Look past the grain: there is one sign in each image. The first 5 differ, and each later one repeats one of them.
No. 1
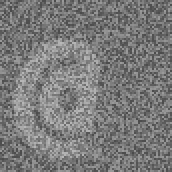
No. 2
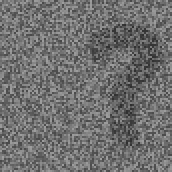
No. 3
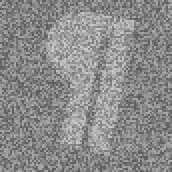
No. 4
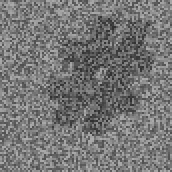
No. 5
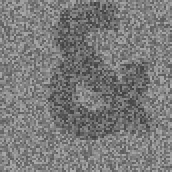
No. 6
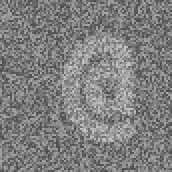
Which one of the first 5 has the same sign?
1
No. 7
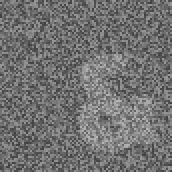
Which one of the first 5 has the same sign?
5
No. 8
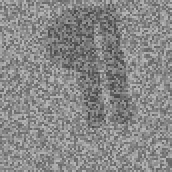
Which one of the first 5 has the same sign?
3
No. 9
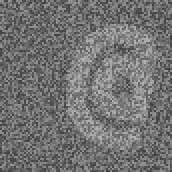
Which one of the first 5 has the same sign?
1
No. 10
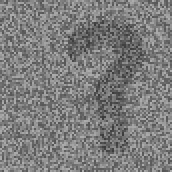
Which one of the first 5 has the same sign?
2
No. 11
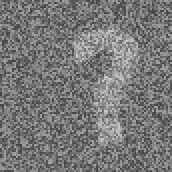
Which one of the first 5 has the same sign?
2
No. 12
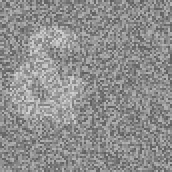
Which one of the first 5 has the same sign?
5
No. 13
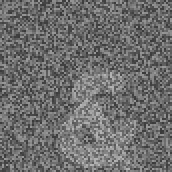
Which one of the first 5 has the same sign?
5
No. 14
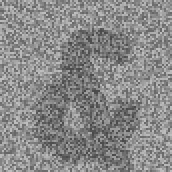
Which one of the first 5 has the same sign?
5
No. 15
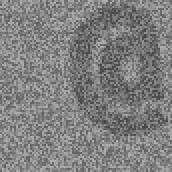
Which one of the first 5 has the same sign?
1
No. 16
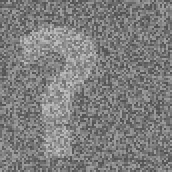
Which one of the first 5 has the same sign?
2
